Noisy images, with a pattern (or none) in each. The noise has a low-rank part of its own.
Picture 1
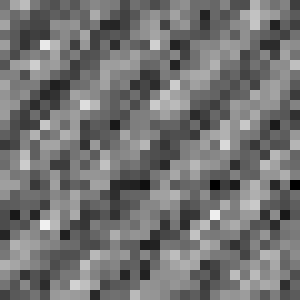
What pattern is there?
diagonal stripes
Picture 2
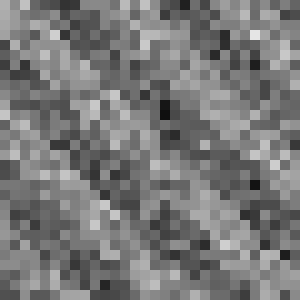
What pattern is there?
diagonal stripes
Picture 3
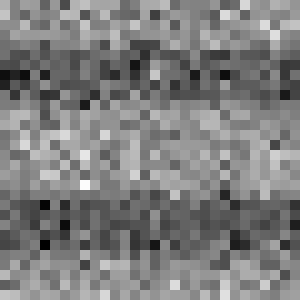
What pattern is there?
horizontal stripes
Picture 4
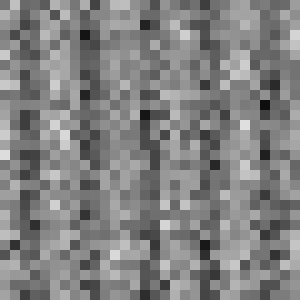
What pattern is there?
vertical stripes
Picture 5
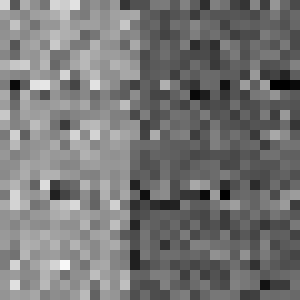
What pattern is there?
a sharp edge
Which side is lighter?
left
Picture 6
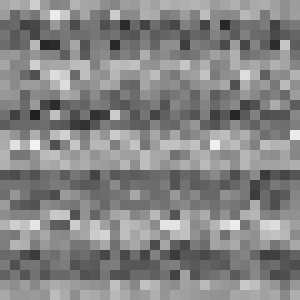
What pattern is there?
horizontal stripes
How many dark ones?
4
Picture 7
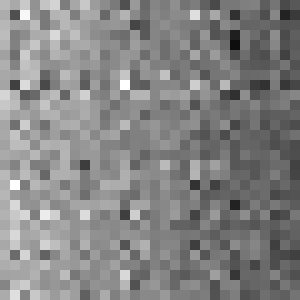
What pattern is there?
a smooth slope
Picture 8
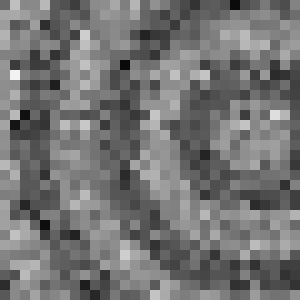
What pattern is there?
rings round one point
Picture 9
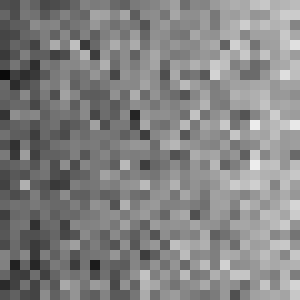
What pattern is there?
a smooth slope
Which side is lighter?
right
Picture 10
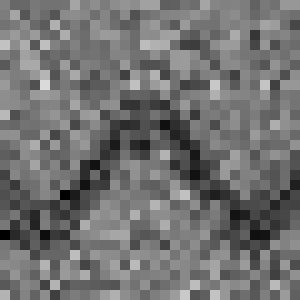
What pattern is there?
a wavy band
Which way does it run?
left to right
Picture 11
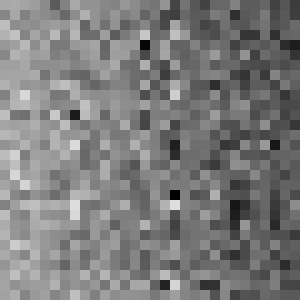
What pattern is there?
a smooth slope
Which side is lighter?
left
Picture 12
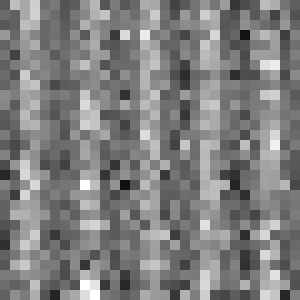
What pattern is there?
vertical stripes
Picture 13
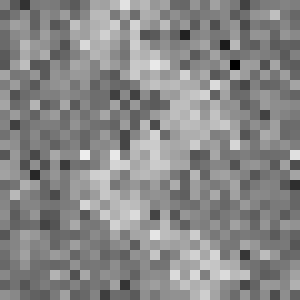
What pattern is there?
a wavy band
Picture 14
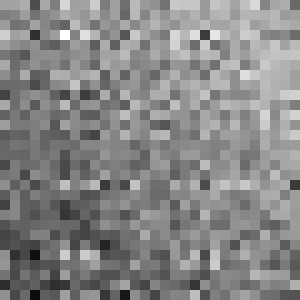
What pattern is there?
a smooth slope
